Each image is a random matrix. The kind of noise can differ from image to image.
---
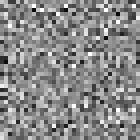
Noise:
low rank plus noise
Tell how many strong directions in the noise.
two
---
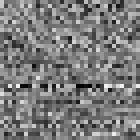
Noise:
rows of uneven size
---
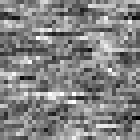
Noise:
streaked along the rows
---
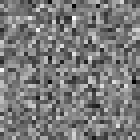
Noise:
low rank plus noise
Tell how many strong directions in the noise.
five to eight
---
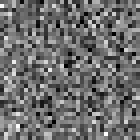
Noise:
independent entries
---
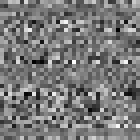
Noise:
rows of uneven size
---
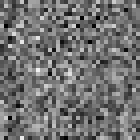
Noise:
low rank plus noise
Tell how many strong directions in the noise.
three or four
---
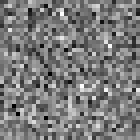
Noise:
independent entries
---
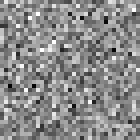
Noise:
independent entries
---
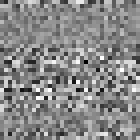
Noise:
rows of uneven size
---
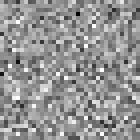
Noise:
low rank plus noise
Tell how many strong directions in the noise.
five to eight
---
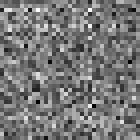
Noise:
low rank plus noise
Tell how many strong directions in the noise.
one
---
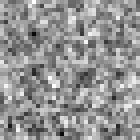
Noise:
blotchy
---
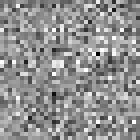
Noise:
low rank plus noise
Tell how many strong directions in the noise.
three or four
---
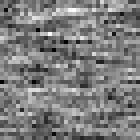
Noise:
streaked along the rows
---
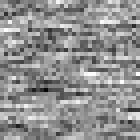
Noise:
streaked along the rows
